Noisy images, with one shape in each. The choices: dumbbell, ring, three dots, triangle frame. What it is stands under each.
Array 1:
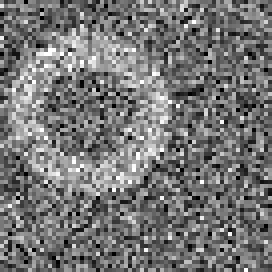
ring
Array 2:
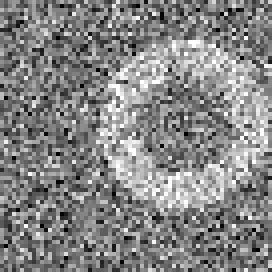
ring
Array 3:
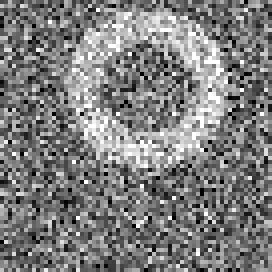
ring
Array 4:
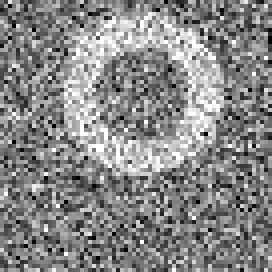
ring
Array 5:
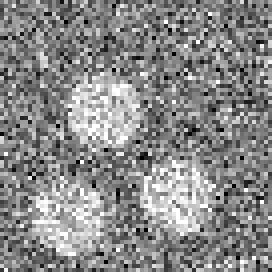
three dots
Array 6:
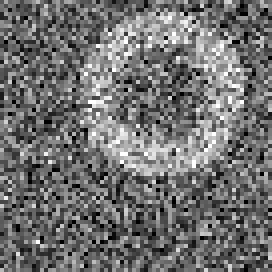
ring
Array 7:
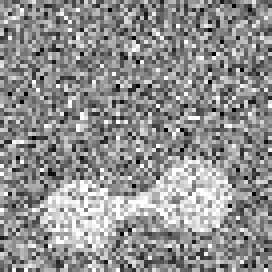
dumbbell
